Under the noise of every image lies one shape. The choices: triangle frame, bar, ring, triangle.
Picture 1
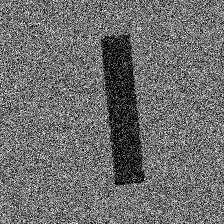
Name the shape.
bar
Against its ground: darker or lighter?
darker
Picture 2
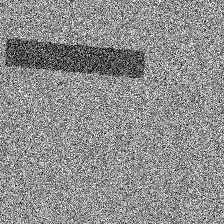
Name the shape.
bar
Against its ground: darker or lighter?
darker
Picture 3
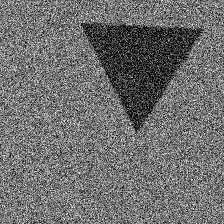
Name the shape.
triangle
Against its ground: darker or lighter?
darker
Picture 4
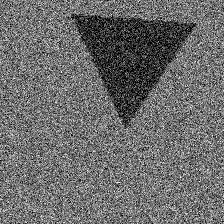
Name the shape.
triangle
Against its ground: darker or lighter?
darker
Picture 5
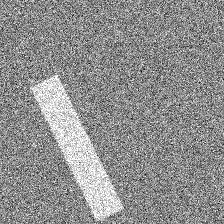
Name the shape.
bar
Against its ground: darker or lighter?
lighter
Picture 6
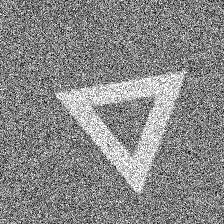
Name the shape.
triangle frame
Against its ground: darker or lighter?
lighter
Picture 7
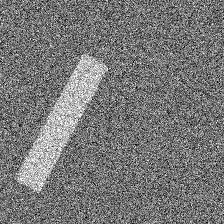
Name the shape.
bar
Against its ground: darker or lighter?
lighter
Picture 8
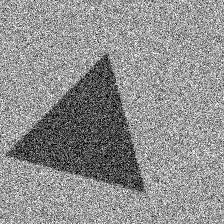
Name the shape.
triangle
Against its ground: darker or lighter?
darker
